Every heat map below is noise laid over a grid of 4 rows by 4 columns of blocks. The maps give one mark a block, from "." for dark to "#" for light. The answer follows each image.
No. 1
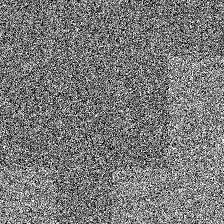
. . . .
. . . #
. . . #
# . # #
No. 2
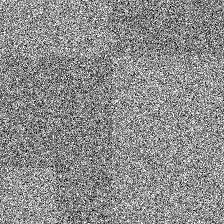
# # . .
. . # #
. . # #
# . # #
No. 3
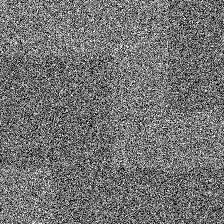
# # # .
. . # .
. . # #
# . . .
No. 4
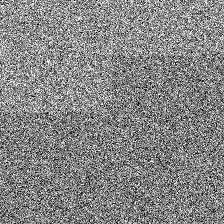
# # # #
# # . .
. . . .
. . . .
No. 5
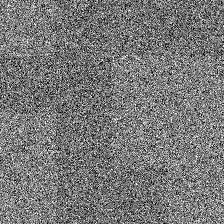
# . . .
. . # #
# . # #
# . . #
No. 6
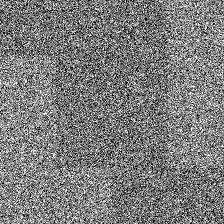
. . . #
# . . #
# . . #
# # . .
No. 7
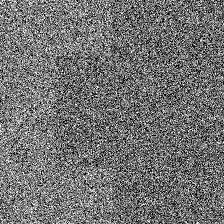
# # . .
# . . .
# . . .
# # . .
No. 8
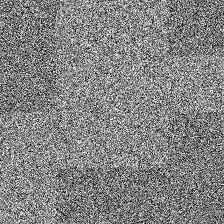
. # # .
. # # #
# # # .
# . . .
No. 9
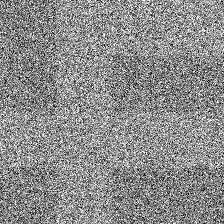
. # # #
. # . .
# # # #
. # . .
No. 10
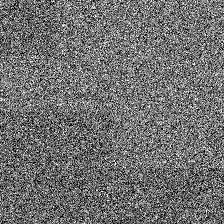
. # # #
# # # #
. . # #
. . . .
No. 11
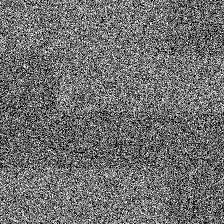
# # # .
. # # #
. . . .
# # # .
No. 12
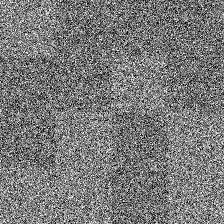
# . . .
. . # .
. # . #
# # . #
